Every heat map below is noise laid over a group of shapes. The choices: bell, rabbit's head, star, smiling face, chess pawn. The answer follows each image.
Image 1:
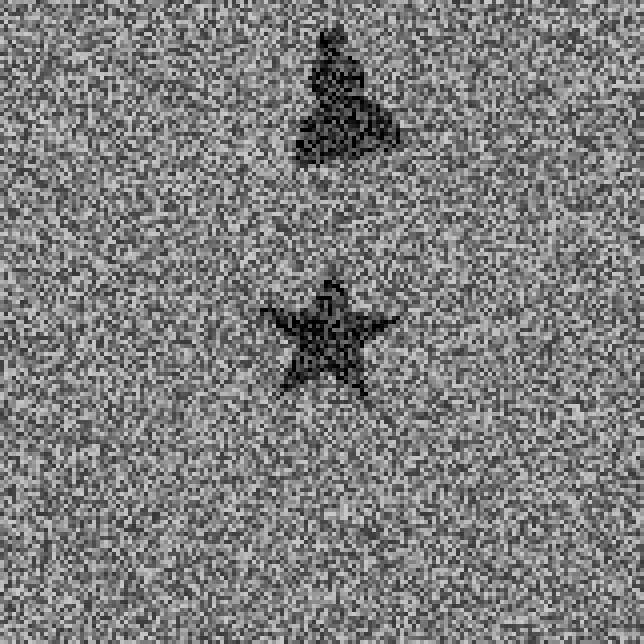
top middle: chess pawn; centre: star
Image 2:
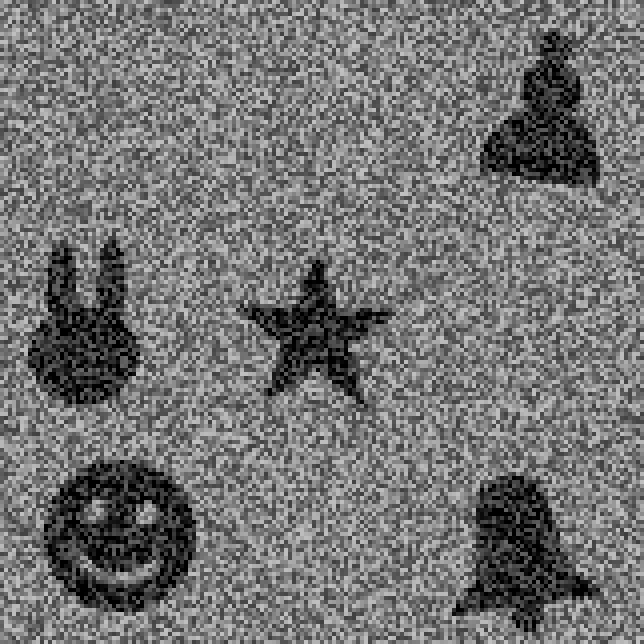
top right: chess pawn; middle left: rabbit's head; centre: star; bottom left: smiling face; bottom right: bell
